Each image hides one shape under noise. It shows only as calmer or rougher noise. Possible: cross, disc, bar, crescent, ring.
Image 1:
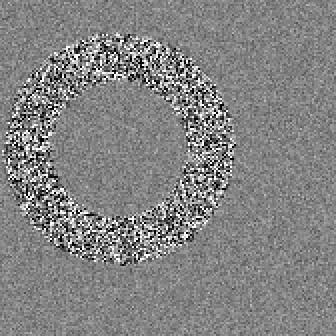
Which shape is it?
ring
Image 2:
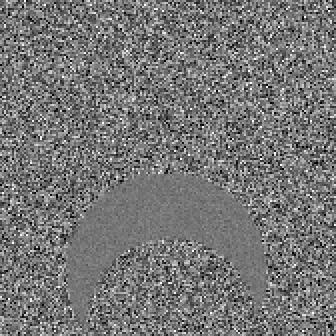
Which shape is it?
crescent
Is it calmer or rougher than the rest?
calmer
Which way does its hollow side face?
down
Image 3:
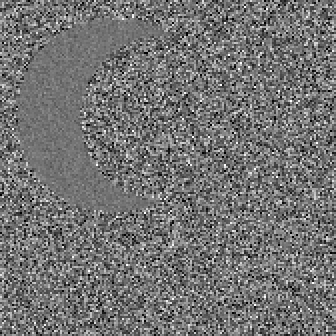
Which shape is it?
crescent
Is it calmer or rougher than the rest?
calmer
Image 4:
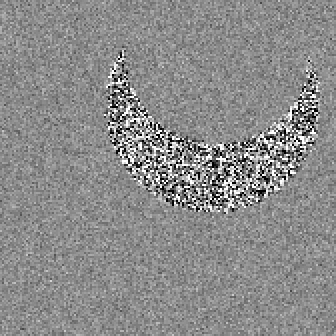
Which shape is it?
crescent
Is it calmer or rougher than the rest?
rougher
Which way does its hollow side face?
up
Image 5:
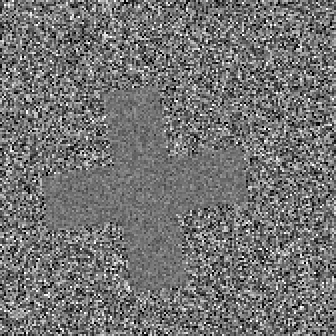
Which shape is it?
cross
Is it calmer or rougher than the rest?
calmer
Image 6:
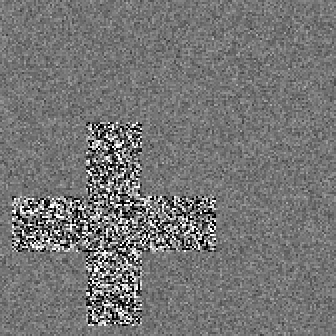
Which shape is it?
cross
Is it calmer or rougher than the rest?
rougher
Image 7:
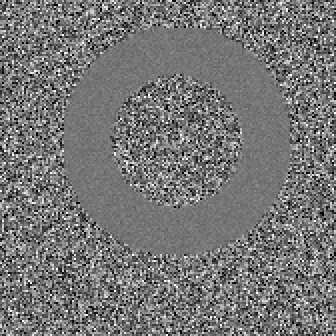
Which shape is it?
ring
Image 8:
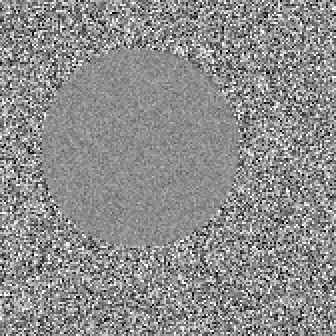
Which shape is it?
disc
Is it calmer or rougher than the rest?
calmer
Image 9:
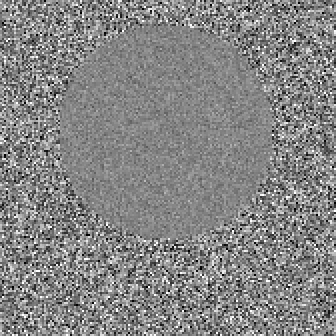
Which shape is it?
disc
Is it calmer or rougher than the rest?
calmer
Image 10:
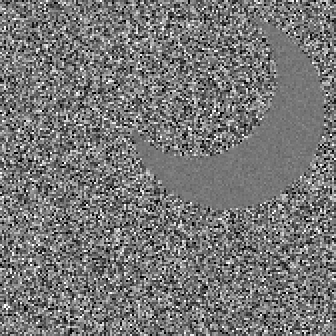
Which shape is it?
crescent
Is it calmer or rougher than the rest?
calmer
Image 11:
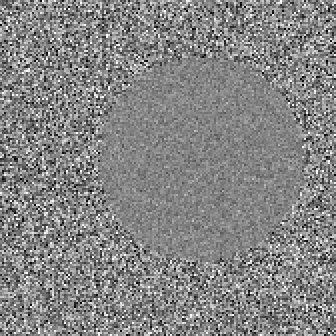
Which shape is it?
disc
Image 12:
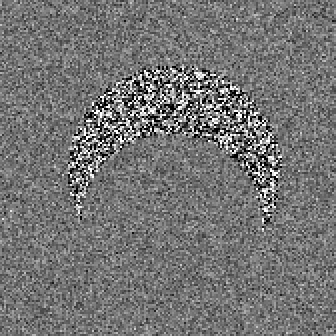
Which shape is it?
crescent
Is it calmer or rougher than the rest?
rougher
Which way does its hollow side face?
down
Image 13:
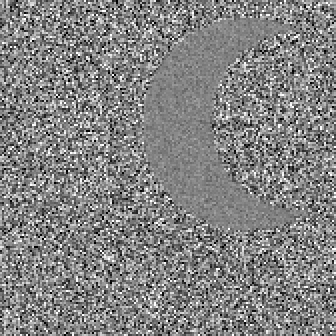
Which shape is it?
crescent
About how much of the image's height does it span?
two thirds
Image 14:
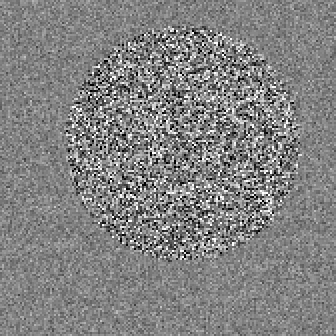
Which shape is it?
disc
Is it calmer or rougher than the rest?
rougher
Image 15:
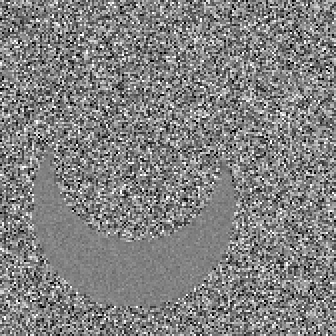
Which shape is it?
crescent
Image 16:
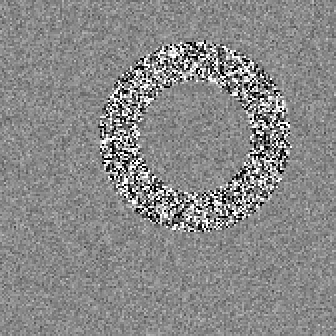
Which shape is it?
ring
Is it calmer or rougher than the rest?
rougher
